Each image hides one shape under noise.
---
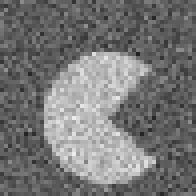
disc with a wedge cut out
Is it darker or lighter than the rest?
lighter
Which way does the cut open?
right
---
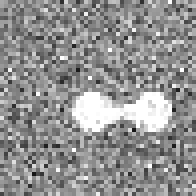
dumbbell
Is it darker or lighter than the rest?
lighter
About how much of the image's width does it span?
half
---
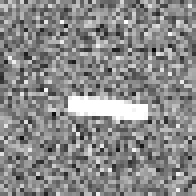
bar
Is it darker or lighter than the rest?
lighter
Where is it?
centre
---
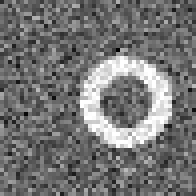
ring
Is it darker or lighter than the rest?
lighter
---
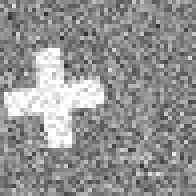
cross
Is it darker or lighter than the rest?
lighter
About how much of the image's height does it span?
half
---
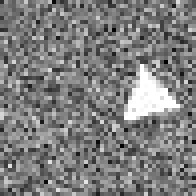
triangle
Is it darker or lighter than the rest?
lighter
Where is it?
middle right
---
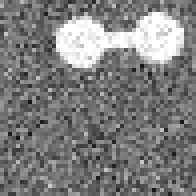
dumbbell
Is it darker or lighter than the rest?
lighter
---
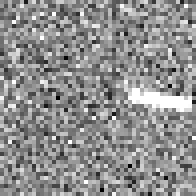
bar
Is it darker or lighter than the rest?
lighter
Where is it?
middle right
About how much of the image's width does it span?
a third
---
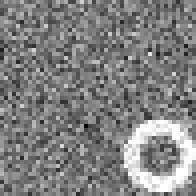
ring
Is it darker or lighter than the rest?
lighter
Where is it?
bottom right
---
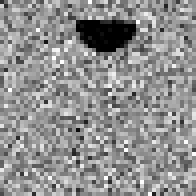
half disc
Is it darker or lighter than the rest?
darker
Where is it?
top middle
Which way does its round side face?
down
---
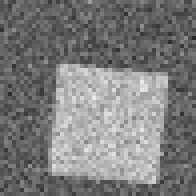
square
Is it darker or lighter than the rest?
lighter
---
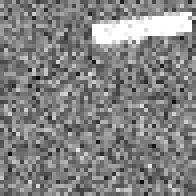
bar
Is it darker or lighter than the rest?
lighter
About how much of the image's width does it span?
half
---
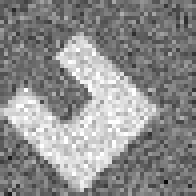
square with a notch
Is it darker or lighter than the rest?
lighter
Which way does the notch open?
up and left
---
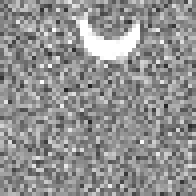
crescent
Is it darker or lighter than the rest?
lighter
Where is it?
top middle
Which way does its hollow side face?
up
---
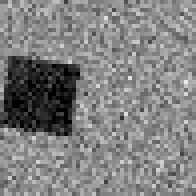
square
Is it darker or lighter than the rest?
darker
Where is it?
middle left
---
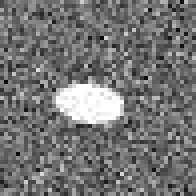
ellipse
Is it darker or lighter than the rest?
lighter
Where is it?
centre
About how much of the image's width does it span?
a third
